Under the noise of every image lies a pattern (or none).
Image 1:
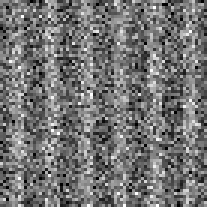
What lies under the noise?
vertical stripes
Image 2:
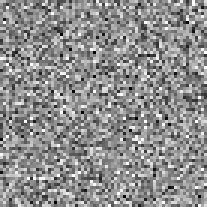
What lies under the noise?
only noise
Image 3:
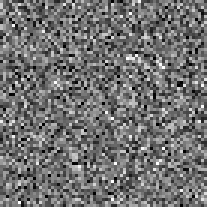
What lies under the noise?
only noise
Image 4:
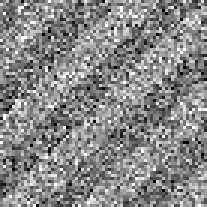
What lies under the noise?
diagonal stripes
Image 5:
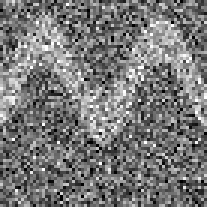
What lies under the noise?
a wavy band
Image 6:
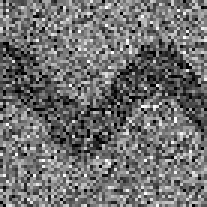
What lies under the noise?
a wavy band
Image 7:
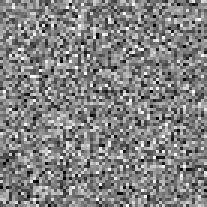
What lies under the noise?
only noise
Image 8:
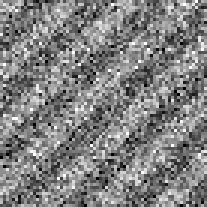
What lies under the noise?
diagonal stripes
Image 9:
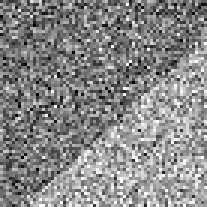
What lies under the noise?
a sharp edge
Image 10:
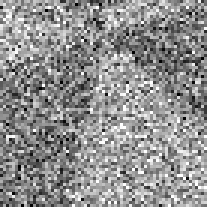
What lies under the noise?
spokes from one point
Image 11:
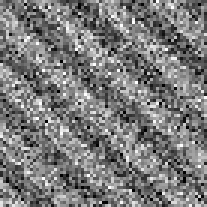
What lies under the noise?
diagonal stripes
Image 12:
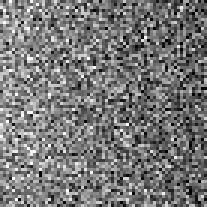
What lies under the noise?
a smooth slope
